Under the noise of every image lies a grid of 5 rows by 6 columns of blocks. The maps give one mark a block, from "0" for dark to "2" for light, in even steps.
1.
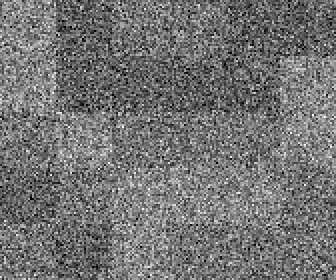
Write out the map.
2 0 1 1 0 0
2 0 0 0 0 2
1 2 1 1 1 2
0 1 2 2 2 1
1 0 2 1 1 1
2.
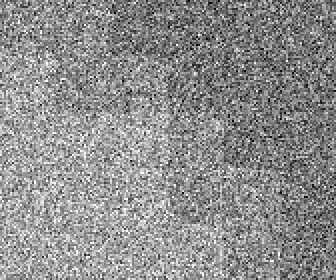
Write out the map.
1 1 0 0 0 0
2 1 1 0 0 0
2 2 2 1 0 0
2 2 2 1 1 0
2 2 2 2 1 0
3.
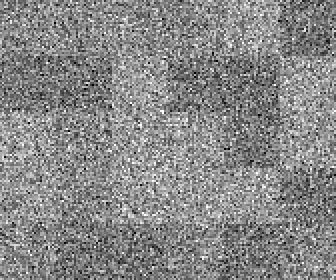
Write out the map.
1 1 1 1 2 0
0 0 2 0 0 2
2 1 2 2 0 2
2 1 2 2 2 0
1 0 0 1 0 1
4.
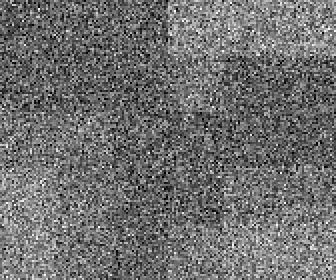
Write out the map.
0 0 0 2 2 2
0 0 0 1 0 0
1 1 0 0 0 0
2 1 0 0 1 1
2 1 0 1 2 2
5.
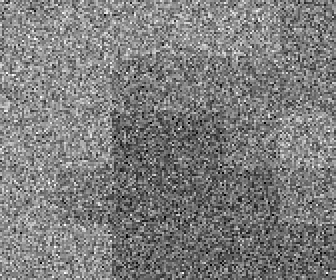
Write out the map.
2 2 2 2 2 1
2 2 1 1 1 1
2 2 0 0 1 2
2 1 0 0 0 1
2 2 0 0 0 0
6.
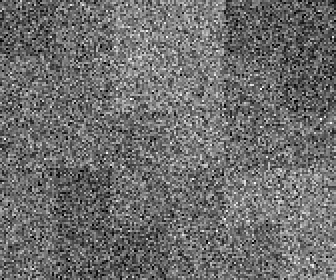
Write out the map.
0 1 2 2 0 0
1 1 2 2 1 0
1 1 1 2 1 1
1 0 1 1 2 2
1 0 0 1 1 2
